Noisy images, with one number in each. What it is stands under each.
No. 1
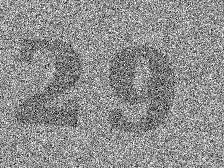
29
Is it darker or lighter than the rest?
darker
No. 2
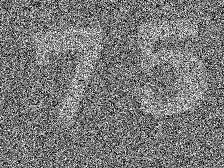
75
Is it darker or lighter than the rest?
lighter
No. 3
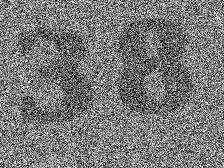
38
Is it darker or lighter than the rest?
darker
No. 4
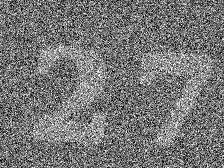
27
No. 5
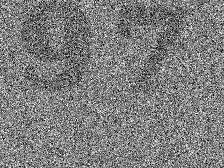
97
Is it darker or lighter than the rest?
darker
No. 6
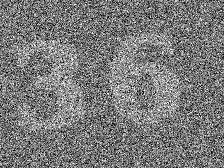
36
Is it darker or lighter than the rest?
lighter
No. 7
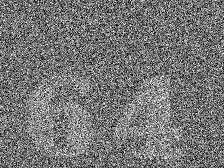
64
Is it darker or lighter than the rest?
lighter
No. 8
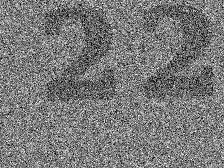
22
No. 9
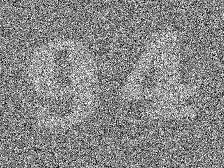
94
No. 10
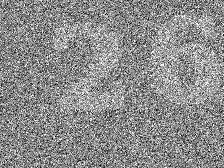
26
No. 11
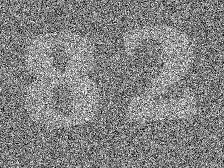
82
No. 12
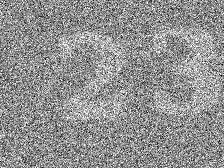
23
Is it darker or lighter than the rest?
lighter
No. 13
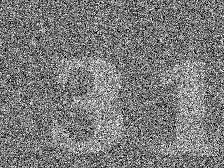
31
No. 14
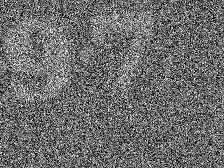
97
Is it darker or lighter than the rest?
lighter
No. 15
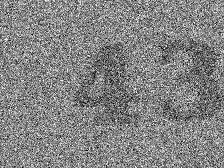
43
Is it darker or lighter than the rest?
darker
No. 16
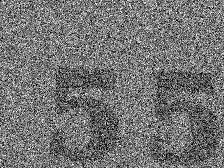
55
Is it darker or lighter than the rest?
darker
